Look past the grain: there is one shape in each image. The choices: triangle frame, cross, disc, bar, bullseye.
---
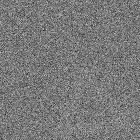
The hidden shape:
triangle frame
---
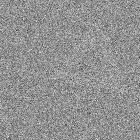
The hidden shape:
triangle frame
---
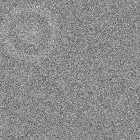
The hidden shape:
bullseye
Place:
top left
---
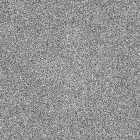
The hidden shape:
cross
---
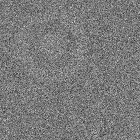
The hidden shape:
bullseye
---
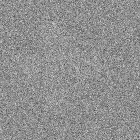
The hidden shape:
cross
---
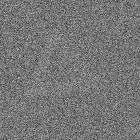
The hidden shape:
triangle frame
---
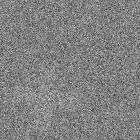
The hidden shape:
cross
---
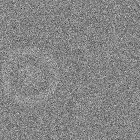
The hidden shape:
bullseye
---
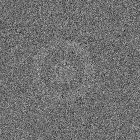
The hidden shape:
bullseye
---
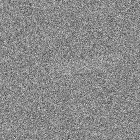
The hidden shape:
bar
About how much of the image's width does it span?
half
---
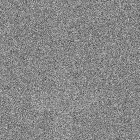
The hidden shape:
cross
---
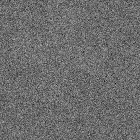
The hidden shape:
cross
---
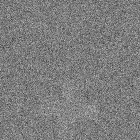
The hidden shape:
cross
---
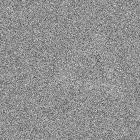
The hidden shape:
triangle frame
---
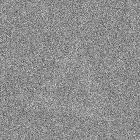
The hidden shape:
triangle frame
